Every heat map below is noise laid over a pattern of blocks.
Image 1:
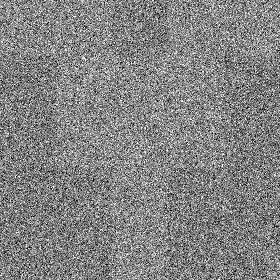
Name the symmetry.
left and right mirror each other
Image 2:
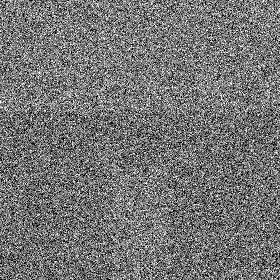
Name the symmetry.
left and right mirror each other
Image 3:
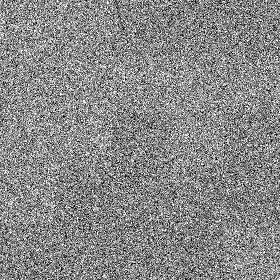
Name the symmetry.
no symmetry
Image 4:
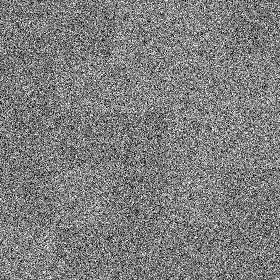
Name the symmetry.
mirrored about the diagonal from the bottom left
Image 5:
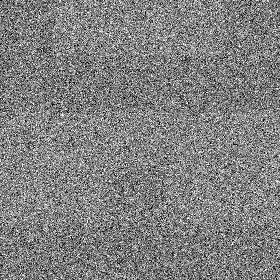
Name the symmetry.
left and right mirror each other
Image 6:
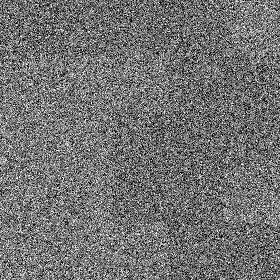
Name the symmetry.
no symmetry
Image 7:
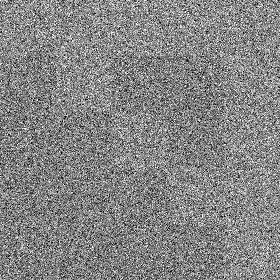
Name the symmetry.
mirrored about the diagonal from the bottom left
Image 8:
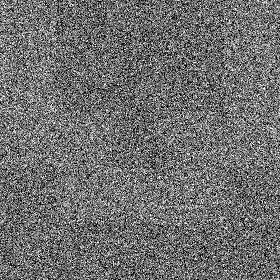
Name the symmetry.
left and right mirror each other
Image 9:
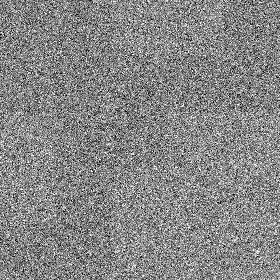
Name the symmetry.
mirrored about the diagonal from the top left
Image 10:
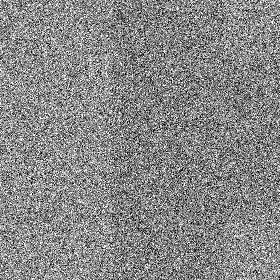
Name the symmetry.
top and bottom mirror each other
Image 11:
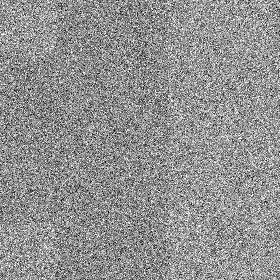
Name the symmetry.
top and bottom mirror each other
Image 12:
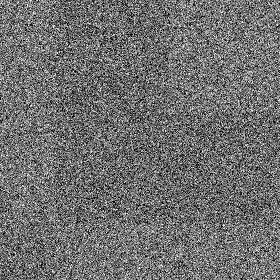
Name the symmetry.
mirrored about the diagonal from the bottom left
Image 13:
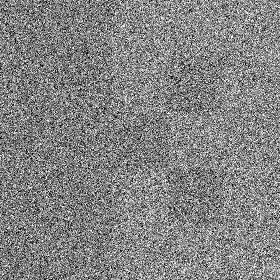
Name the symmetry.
top and bottom mirror each other
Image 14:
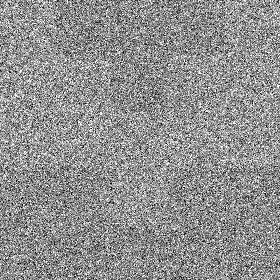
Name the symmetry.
left and right mirror each other
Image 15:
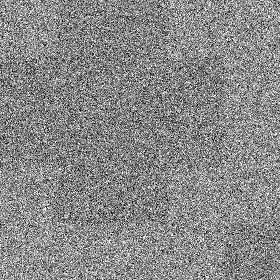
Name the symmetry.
mirrored about the diagonal from the top left
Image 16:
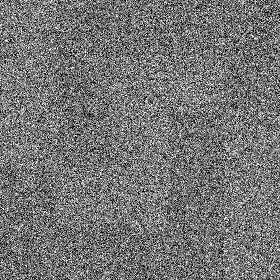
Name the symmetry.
the same after a half turn
